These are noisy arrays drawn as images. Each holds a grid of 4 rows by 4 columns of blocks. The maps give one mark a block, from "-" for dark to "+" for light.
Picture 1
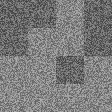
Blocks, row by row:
- - + -
- + + -
+ + - +
+ + + +
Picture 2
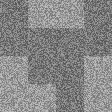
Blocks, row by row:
- + + -
- - - -
+ - - +
+ + - +
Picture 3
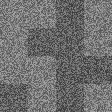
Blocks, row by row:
+ + - +
+ - - +
+ + - -
- + - +
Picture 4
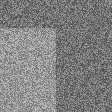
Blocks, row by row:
- - - -
+ + - -
+ + - -
+ + - -
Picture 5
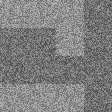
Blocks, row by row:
+ + + -
- - + -
- - - -
+ + + -
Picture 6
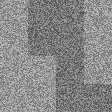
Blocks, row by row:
+ - - +
+ - - +
+ + - +
+ + - -
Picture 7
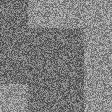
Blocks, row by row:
- + + +
- - - +
- - - +
+ - - +
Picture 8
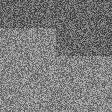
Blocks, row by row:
- - - -
+ + - -
+ + + +
+ + + +
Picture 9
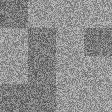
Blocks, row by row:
- + + +
+ - + -
+ - + +
- - + +
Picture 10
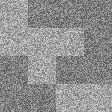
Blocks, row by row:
+ - - -
+ + + -
- + - -
- - + +
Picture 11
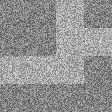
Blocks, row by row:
- - + -
- - + +
+ + + -
- - - -
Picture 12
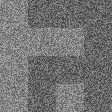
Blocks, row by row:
+ - - -
+ + + -
+ - - -
+ - + -
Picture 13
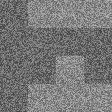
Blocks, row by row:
- + + +
- - - -
- - + -
- + + +
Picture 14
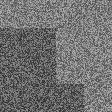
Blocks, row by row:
+ + + +
- - + +
- - + +
- - - +
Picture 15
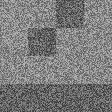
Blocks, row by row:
+ + - +
+ - + +
+ + + +
- - - -
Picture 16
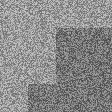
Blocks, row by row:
+ + + +
+ + - -
+ + - -
+ - - -
